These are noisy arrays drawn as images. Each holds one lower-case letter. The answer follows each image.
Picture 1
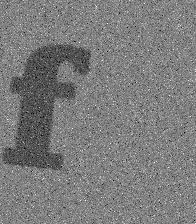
dark f
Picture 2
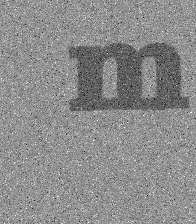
dark m
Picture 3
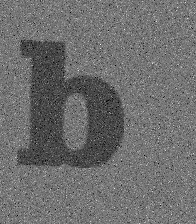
dark b
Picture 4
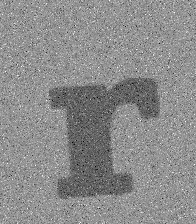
dark r
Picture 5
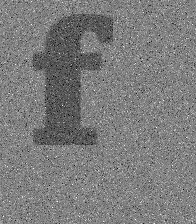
dark f
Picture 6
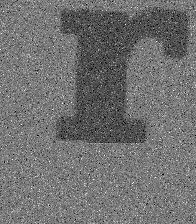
dark r
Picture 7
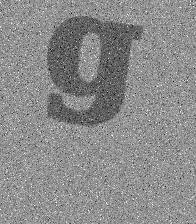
dark g
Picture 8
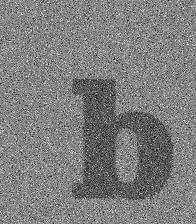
dark b
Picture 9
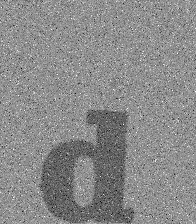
dark d
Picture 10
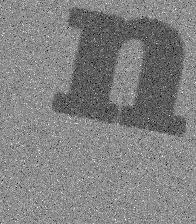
dark n
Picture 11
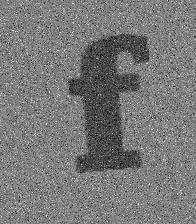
dark f
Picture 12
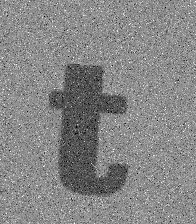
dark t
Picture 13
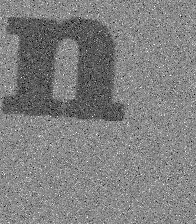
dark n
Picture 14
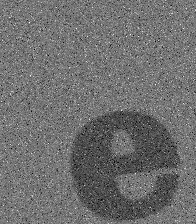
dark e
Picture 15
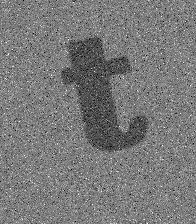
dark t
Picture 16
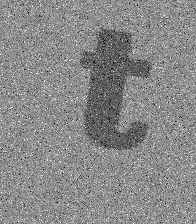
dark t
